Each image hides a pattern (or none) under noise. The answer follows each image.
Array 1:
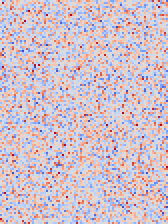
only noise
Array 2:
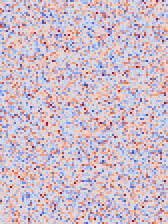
only noise
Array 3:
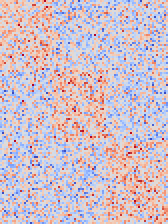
blocks along the diagonal
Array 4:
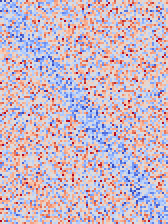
a diagonal band
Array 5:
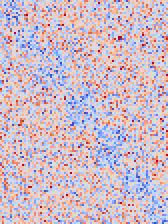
blocks along the diagonal
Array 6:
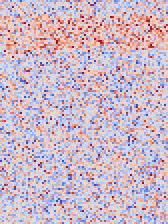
one band of rows
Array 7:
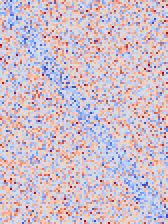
a diagonal band
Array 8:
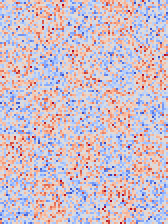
a checkerboard
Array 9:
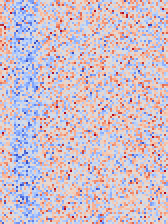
one band of columns
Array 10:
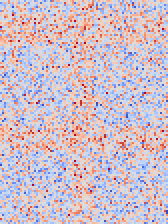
bands of rows crossing bands of columns
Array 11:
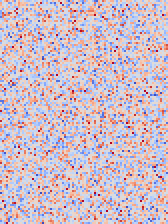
only noise
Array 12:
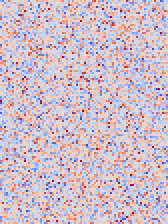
only noise
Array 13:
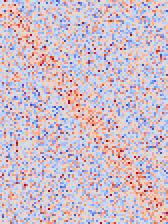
a diagonal band
